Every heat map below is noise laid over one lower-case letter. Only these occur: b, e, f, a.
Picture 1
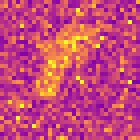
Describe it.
light f
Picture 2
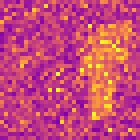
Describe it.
light f
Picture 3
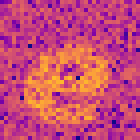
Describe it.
light e
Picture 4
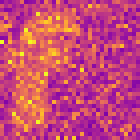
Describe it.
light f
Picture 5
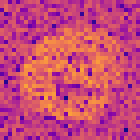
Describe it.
light e
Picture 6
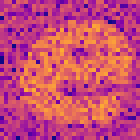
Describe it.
light e
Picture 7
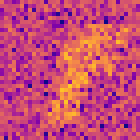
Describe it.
light f
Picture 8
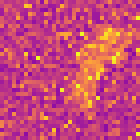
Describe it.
light f
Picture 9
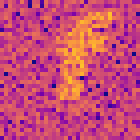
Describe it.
light f
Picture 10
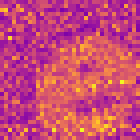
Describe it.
light e
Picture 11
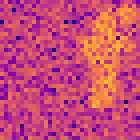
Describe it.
light f
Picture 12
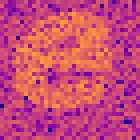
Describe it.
light e
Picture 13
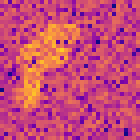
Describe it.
light f
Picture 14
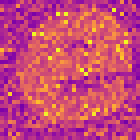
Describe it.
light e
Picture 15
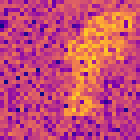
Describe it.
light f
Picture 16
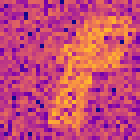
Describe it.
light f
